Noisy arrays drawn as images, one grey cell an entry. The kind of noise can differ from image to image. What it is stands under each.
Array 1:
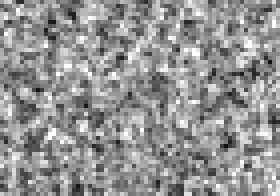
blotchy
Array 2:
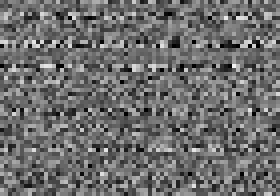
rows of uneven size
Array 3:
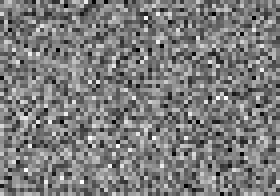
independent entries
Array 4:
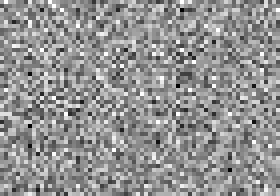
low rank plus noise
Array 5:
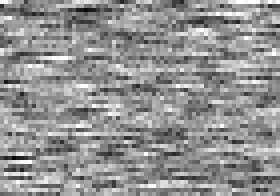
streaked along the rows
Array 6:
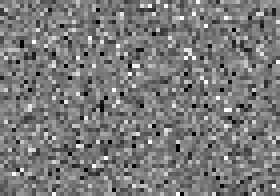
heavy tails
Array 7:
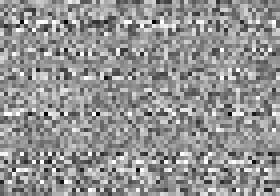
rows of uneven size
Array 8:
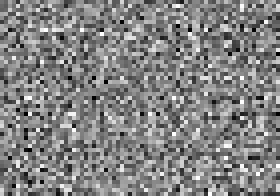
low rank plus noise
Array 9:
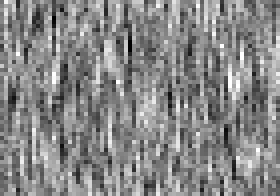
streaked along the columns
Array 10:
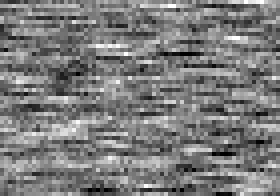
streaked along the rows
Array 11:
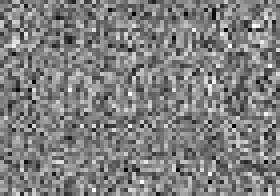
low rank plus noise
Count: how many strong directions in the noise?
three or four
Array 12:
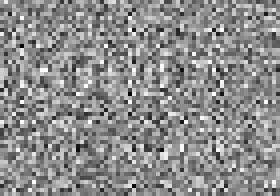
low rank plus noise
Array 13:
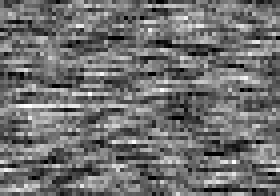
streaked along the rows
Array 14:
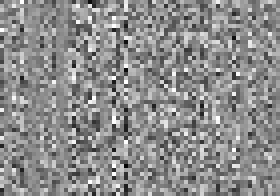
columns of uneven size
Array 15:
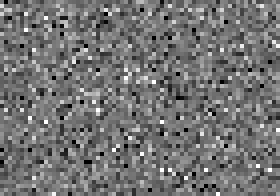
heavy tails
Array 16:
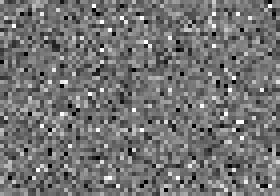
heavy tails
